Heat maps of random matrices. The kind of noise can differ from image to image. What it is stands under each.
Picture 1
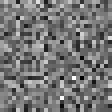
low rank plus noise
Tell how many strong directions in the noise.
three or four
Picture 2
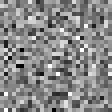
low rank plus noise
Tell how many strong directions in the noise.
three or four
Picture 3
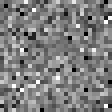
heavy tails
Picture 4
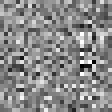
low rank plus noise
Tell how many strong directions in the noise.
one
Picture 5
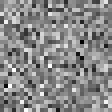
low rank plus noise
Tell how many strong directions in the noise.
five to eight
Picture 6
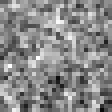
blotchy
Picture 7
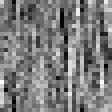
streaked along the columns
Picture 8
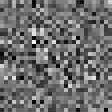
low rank plus noise
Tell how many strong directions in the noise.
three or four
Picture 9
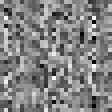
columns of uneven size
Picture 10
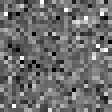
heavy tails
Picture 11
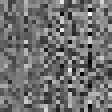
columns of uneven size
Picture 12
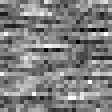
streaked along the rows
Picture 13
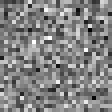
independent entries
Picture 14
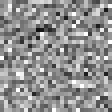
independent entries
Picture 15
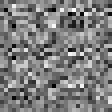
low rank plus noise
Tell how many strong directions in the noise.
two
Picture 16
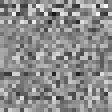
rows of uneven size
